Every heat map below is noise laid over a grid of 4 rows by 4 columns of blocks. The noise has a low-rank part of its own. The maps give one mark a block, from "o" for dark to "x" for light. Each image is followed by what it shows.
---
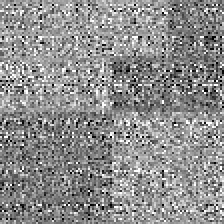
x x x o
x x o o
o o x x
o o x x
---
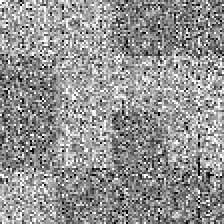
x x o o
o x x x
o x o x
x o o o
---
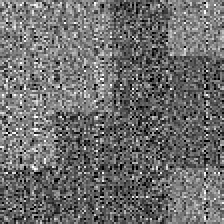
x x o x
x x o o
x o o o
o o o x
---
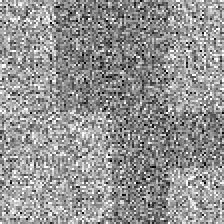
x o o x
x o o x
x x o o
x x o x
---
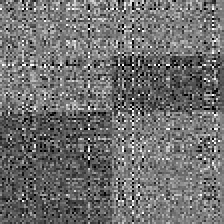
x x x x
x x o o
o o x x
o o x x
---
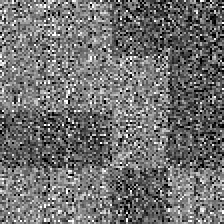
x x o o
x x x o
o o x o
x x o x
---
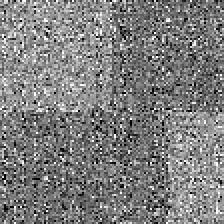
x x o o
x x o o
o o o x
o o o x
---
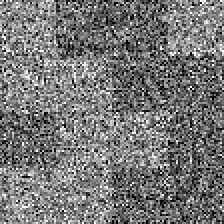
x o o x
x x o o
o x x o
x x o o
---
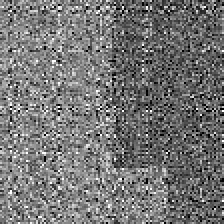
x x o o
x x o o
x x o o
x x x o
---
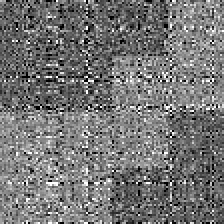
o o o x
o o x x
x x x o
x x o o
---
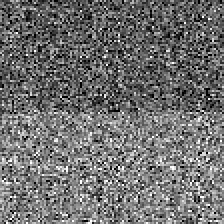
o o o o
o o o o
x x x x
x x x x
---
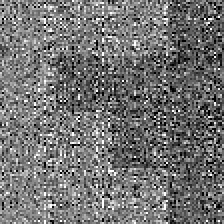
x x x o
x o o o
x x o o
x x x o
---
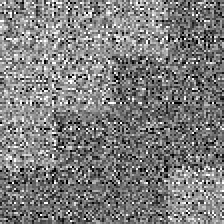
x x x o
x x o o
x o o o
o o o x
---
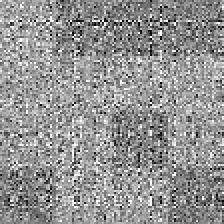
x o o o
x x x x
x x o x
o x x o
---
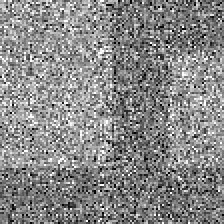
x x o o
x x o x
x x o x
o o o o
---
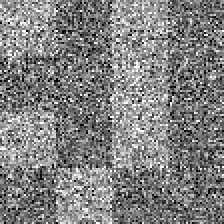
x o x o
o o x o
x o x o
o x o o
